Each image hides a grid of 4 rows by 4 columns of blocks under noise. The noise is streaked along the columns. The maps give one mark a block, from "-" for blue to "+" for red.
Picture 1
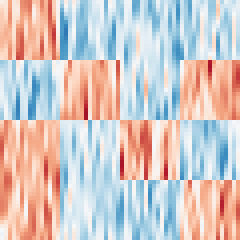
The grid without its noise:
+ - - -
- + - +
+ - + -
+ - - +
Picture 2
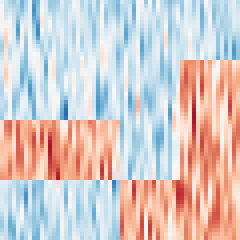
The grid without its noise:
- - - -
- - - +
+ + - +
- - + +
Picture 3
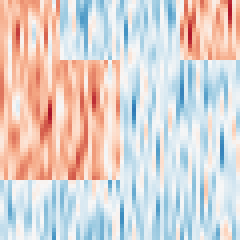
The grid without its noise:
+ - - +
+ + - -
+ + - -
- - - -
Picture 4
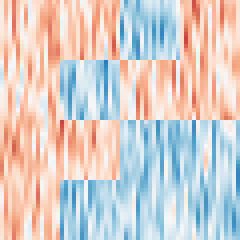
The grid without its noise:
+ + - +
+ - + +
+ + - -
+ - - -
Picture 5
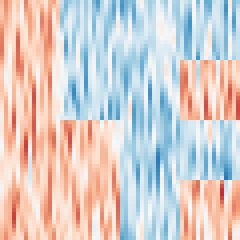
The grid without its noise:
+ - - -
+ - - +
+ + - -
+ + - +
